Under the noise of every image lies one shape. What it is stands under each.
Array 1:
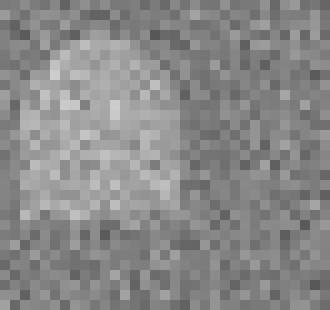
ghost
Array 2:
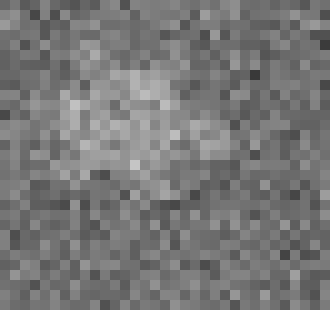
turtle
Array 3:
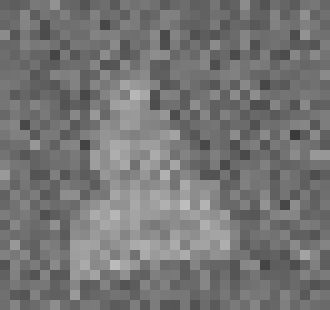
chess pawn
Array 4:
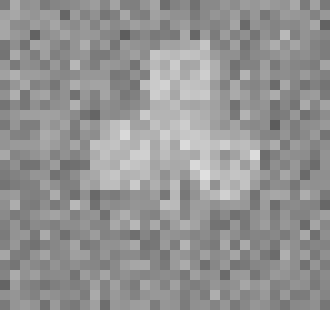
club
